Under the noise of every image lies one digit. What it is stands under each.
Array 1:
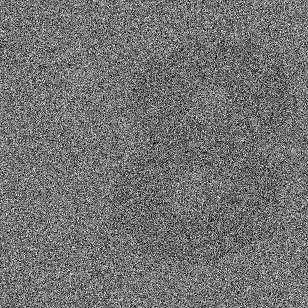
8
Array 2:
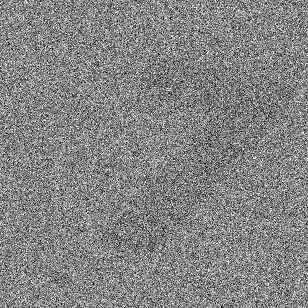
7
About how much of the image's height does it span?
two thirds
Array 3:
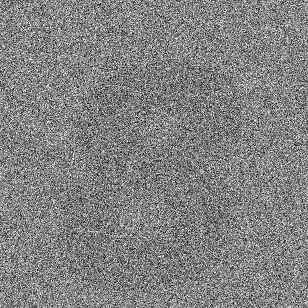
8
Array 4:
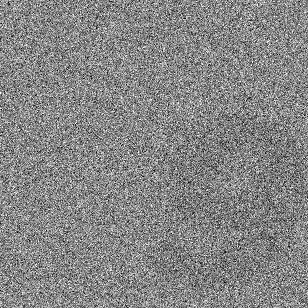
9
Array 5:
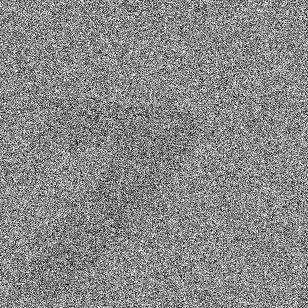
7
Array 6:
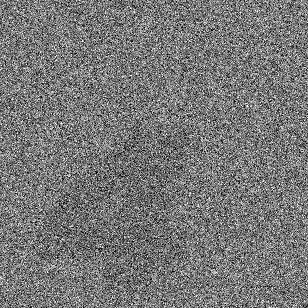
4
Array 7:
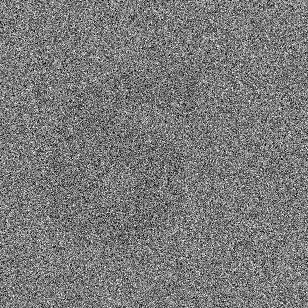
6
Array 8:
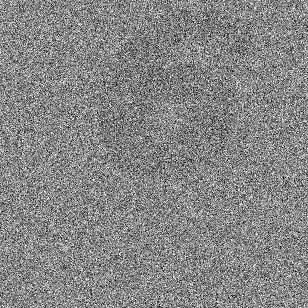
6
